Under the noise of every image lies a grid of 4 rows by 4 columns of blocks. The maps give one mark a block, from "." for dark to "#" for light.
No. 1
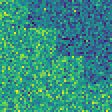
# . . .
# # . .
# # # .
# # # #
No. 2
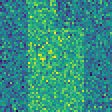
. # . .
. # # .
. # # .
. # # .
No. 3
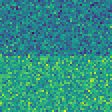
. . . .
. . . .
# # # #
# # # #
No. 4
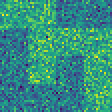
# # . .
. # # #
. # . #
. . . #
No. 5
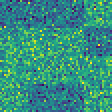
. . . #
# # # .
# # # #
# . . #
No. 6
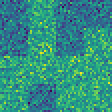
. # . .
. # . #
# # # #
# . # #
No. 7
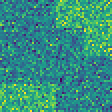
. . # #
. . . #
. . . .
# # . .
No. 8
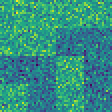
# # # #
# # . .
. . # .
# . # .
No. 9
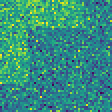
# # # .
# . . .
# . . .
. . . .
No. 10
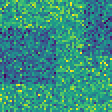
# # # .
. . # .
. . # #
# # # #
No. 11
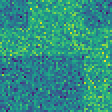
. # # .
# # # #
. . . #
. . . #
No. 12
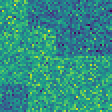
# . . .
# # . .
# # # #
. # # #
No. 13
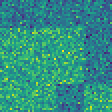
. . . .
# # # .
# # # .
# # . #
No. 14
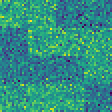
# # . .
. # # #
. . . #
# # # .
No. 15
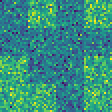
. # . #
. . . .
# . . #
# # . #
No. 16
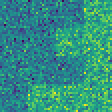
. . . #
. . # #
. . . #
. # # #
